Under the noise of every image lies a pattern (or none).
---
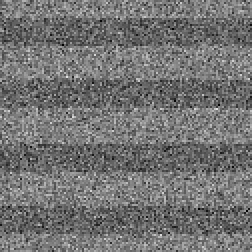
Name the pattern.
horizontal stripes
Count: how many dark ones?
4
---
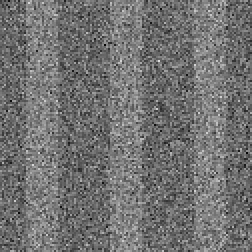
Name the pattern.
vertical stripes
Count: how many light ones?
3
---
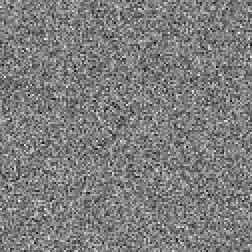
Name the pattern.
only noise
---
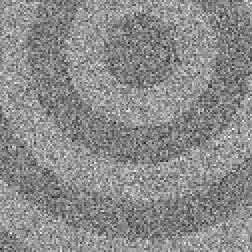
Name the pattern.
rings round one point
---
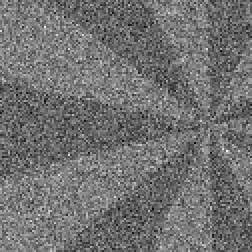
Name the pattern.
spokes from one point
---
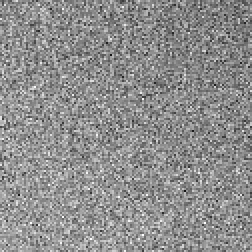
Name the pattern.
a smooth slope
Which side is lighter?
bottom left
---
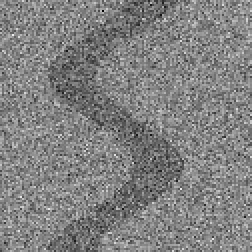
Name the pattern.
a wavy band
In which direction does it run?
top to bottom
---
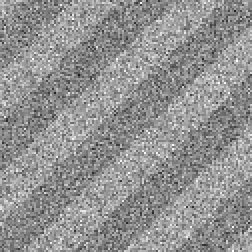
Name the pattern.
diagonal stripes
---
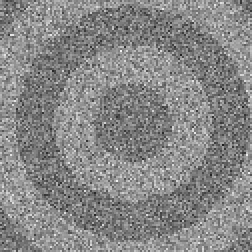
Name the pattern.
rings round one point
